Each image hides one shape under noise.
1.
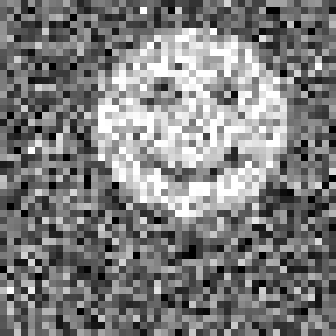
smiling face
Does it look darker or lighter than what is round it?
lighter
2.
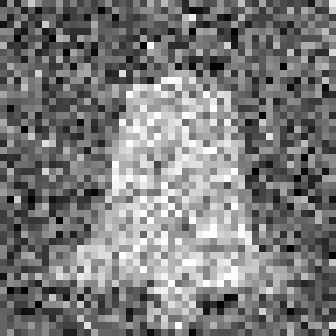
bell
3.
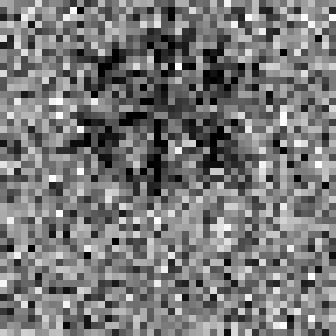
snowflake
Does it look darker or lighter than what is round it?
darker
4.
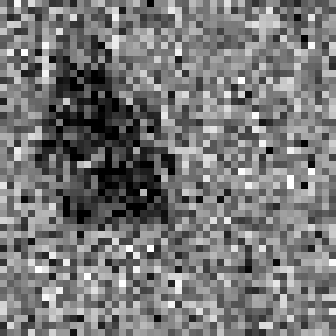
chess knight
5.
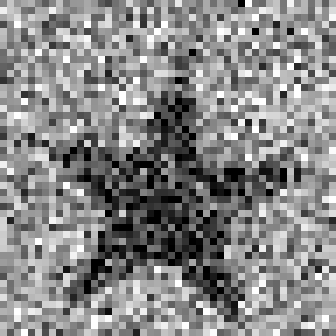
star
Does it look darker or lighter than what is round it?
darker
